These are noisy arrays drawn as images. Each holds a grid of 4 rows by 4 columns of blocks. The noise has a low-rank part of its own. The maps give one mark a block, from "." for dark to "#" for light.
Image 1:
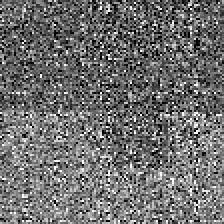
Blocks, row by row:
. . . .
. . . .
# # . #
# # # #
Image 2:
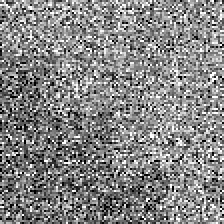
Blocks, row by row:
# # # #
. # # #
. . # #
. . . #
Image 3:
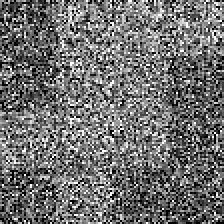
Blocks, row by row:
. # # #
. # # .
# # # .
. # . .
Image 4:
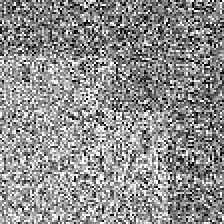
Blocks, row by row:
. . . .
# # . .
# # # .
# # # .
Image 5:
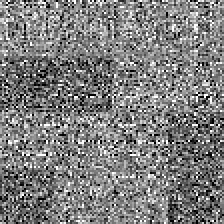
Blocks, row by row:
# # # #
. . # #
# # # .
. # # .
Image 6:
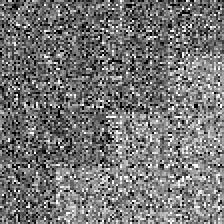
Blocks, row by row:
. . . .
. . . #
. . # #
. # # #
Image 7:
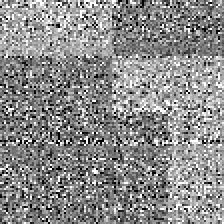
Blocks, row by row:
# # . .
. . # #
. . . #
. . . #
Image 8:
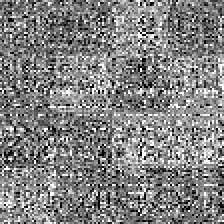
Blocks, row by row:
. . # .
. # . #
. . # #
# . . .
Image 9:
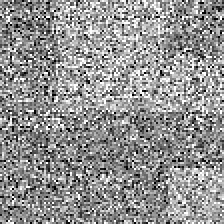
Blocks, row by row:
. # # .
. # # #
. . . .
. . . #
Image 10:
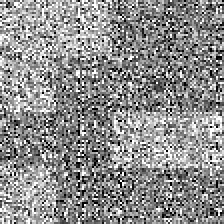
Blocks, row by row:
# # . .
# . . .
. . # #
# . . .
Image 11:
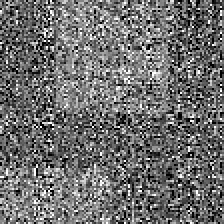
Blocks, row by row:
. # # .
. # # .
. . . .
# # . .
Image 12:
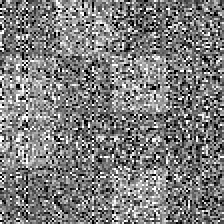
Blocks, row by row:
. # . .
# . # .
# . . .
. . # .
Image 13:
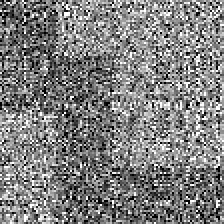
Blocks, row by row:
. # # #
. . # #
# . # #
# . . .
